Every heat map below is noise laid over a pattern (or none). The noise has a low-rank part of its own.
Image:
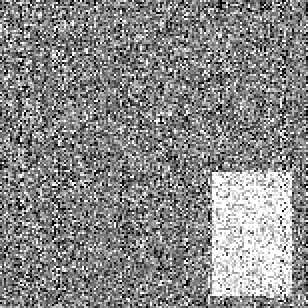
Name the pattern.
one block
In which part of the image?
bottom right
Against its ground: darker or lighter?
lighter
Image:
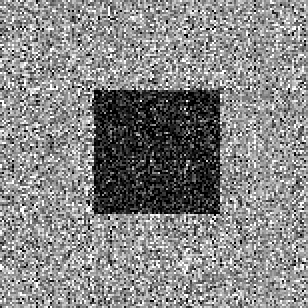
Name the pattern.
one block
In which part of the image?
centre
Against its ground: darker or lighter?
darker
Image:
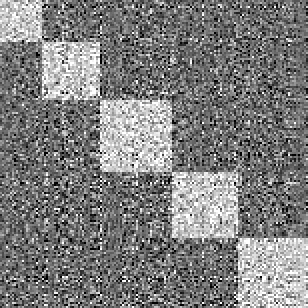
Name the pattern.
blocks along the diagonal
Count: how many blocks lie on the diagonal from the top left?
5
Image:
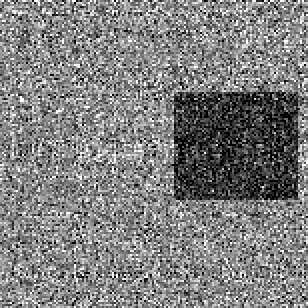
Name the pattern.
one block
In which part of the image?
middle right
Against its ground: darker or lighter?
darker
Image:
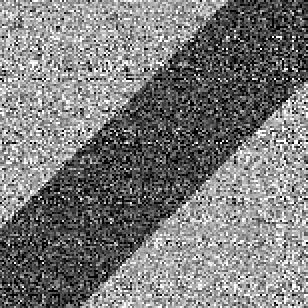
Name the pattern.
a diagonal band
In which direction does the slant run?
bottom left to top right
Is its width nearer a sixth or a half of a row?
a half
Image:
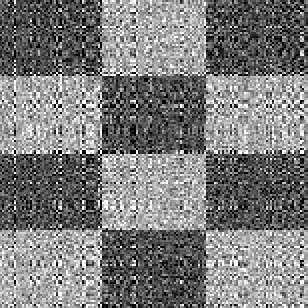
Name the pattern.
a checkerboard
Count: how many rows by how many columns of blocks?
4 by 3
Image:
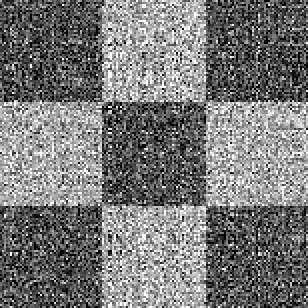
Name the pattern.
a checkerboard
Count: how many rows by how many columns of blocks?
3 by 3
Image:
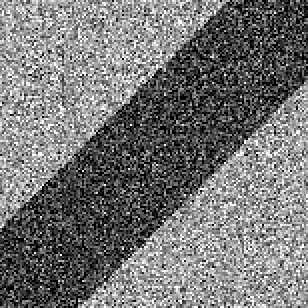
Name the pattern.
a diagonal band
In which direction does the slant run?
bottom left to top right
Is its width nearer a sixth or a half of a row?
a half
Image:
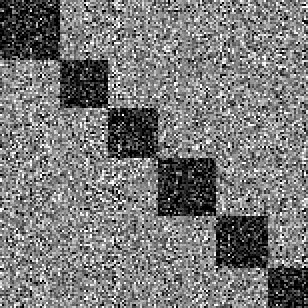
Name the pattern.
blocks along the diagonal
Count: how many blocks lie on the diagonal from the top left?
6
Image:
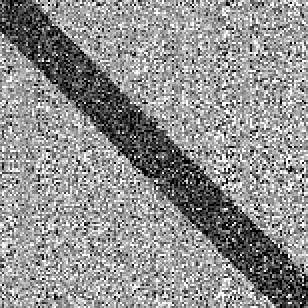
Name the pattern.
a diagonal band
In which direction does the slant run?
top left to bottom right
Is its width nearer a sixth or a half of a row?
a sixth
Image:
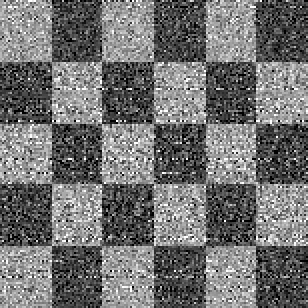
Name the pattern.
a checkerboard
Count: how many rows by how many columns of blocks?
5 by 6
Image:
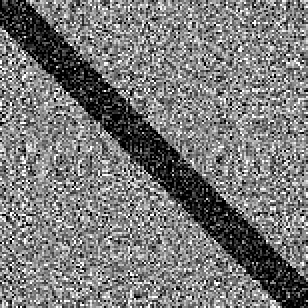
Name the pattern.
a diagonal band
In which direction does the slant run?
top left to bottom right
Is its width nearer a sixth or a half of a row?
a sixth
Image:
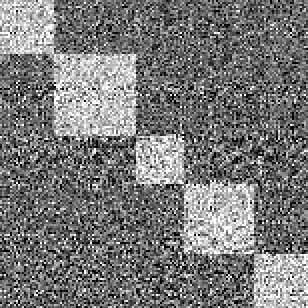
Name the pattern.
blocks along the diagonal
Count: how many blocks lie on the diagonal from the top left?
5
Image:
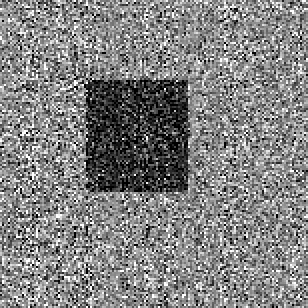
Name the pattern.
one block
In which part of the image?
centre
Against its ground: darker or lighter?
darker
